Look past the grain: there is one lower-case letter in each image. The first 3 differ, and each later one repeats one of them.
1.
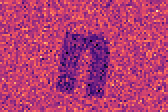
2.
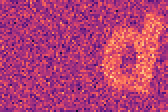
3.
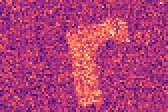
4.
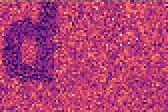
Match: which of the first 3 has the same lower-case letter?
2
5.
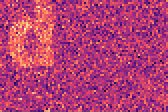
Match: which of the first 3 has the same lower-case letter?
2
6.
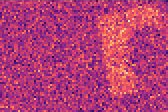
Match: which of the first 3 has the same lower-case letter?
3
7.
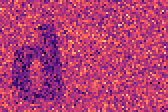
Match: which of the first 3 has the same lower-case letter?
2
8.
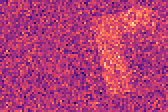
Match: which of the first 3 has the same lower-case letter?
3
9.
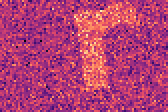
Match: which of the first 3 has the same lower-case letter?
3
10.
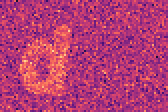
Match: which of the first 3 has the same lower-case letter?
2
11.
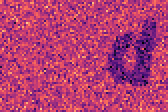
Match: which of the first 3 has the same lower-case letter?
2
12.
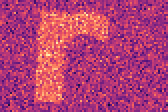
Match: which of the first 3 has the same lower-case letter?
3
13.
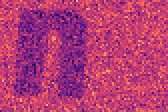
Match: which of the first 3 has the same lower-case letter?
1
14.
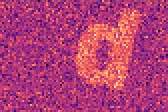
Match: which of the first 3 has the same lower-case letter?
2
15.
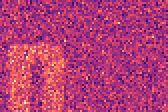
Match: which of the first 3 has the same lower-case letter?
1
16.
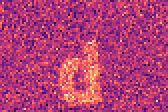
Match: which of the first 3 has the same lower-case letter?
2
